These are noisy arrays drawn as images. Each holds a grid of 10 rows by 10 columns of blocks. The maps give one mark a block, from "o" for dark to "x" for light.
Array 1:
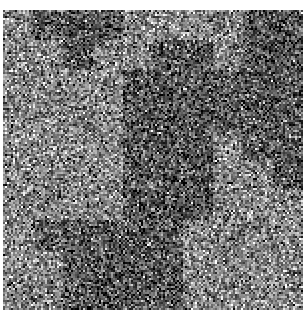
x o o o x x x x o o
x x o x x o o x o o
x x x x o o o o o o
x x x x o o o o o o
x x x x o o o x o o
x x x x o o o x x o
x x x x o o o x x x
x o o o o o x x x x
x x o o o o x x x x
x x o o o o x x x x
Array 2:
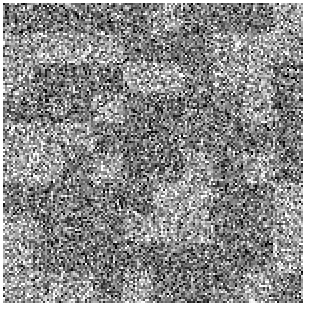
o o o o o x o o o x
x x x x o o o x x x
x o o o x x o x x o
o o o x o o o o x o
x x x o o o o o o o
x x o x o o x o x o
o o o o o x x o o x
x o o o x x x o o x
x o o o o o o o o x
x x x o x o o o x o
